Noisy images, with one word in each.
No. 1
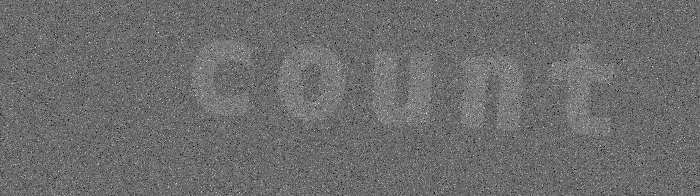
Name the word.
count
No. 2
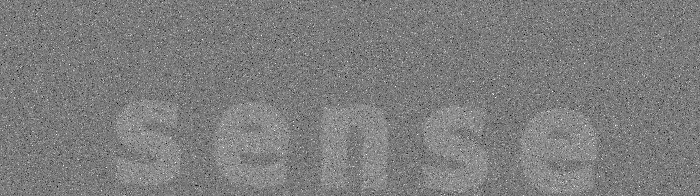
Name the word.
sense
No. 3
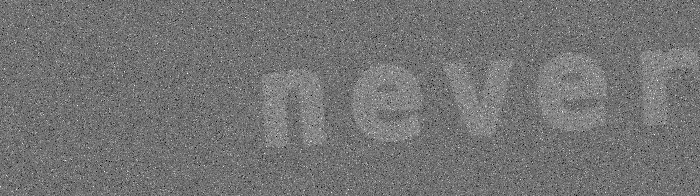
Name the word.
never
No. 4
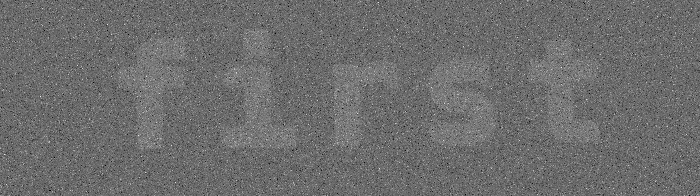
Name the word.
first
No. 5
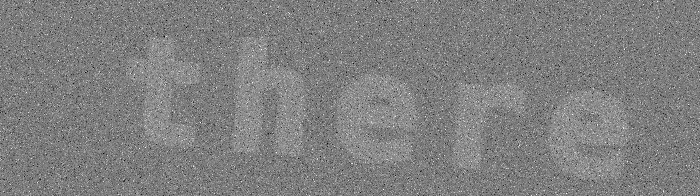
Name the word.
there
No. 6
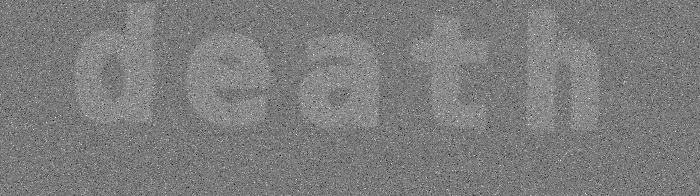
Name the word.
death
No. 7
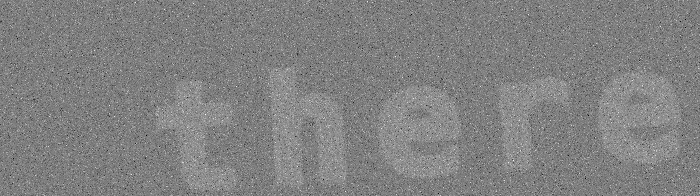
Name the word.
there
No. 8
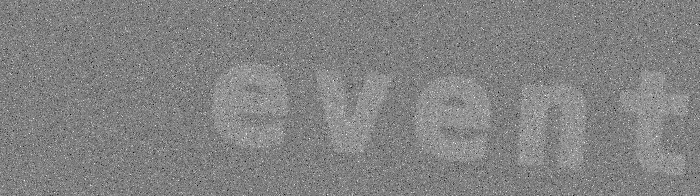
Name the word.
event
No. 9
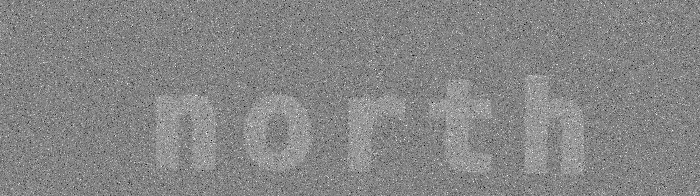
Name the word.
north
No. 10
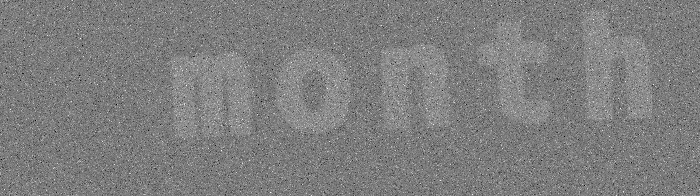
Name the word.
month
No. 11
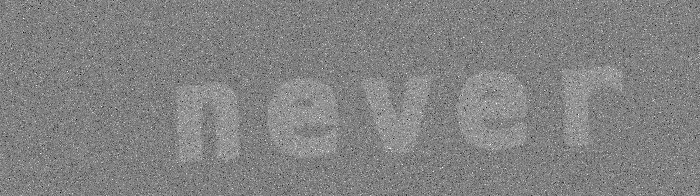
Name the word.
never
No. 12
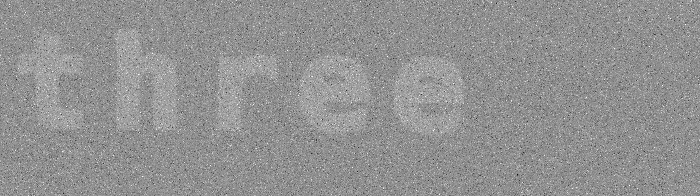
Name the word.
three
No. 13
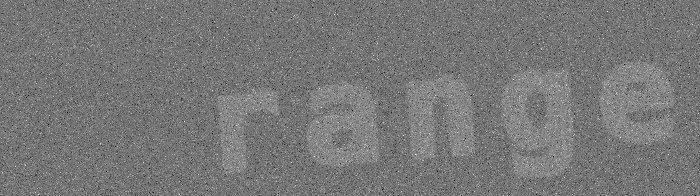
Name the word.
range
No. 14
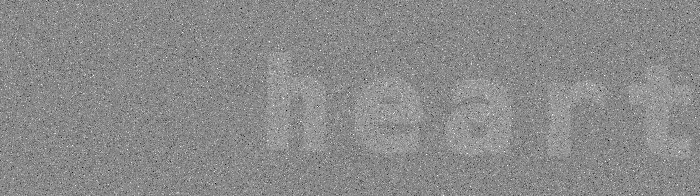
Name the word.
heart
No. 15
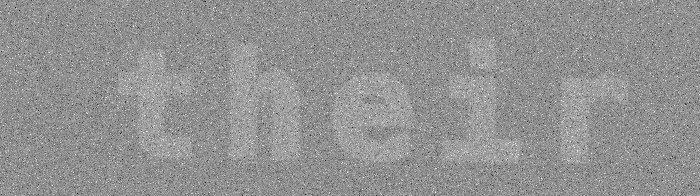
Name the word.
their
